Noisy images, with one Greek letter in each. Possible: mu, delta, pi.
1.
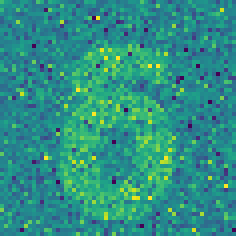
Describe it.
light delta
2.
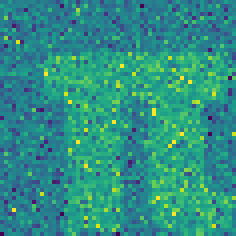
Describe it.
light pi
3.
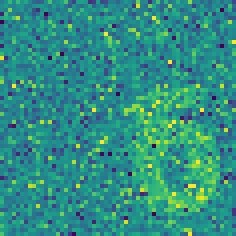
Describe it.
light delta
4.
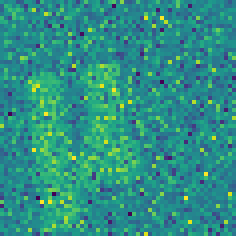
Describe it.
light mu
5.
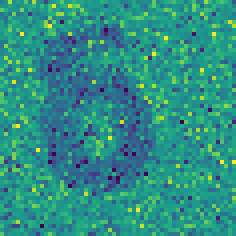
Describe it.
dark delta
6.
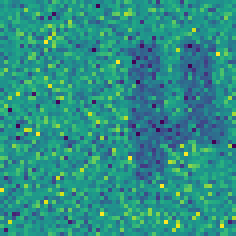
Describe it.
dark mu
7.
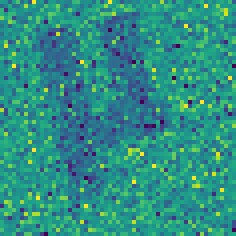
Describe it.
dark mu
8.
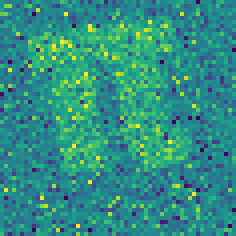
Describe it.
light pi
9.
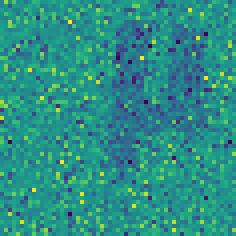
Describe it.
dark mu
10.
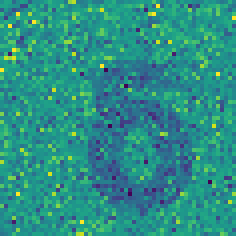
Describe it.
dark delta
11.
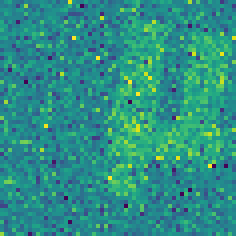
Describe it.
light mu
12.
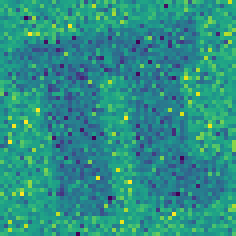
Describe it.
dark pi
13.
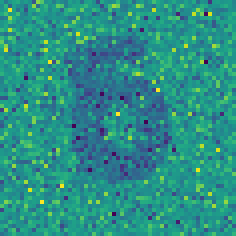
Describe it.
dark delta
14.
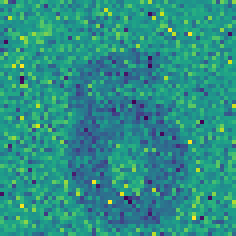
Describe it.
dark delta
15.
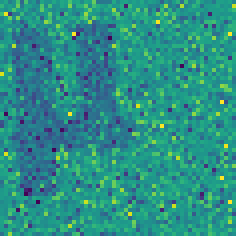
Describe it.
dark mu
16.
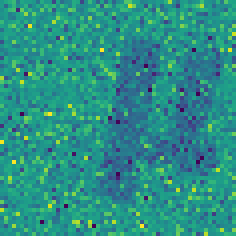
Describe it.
dark mu
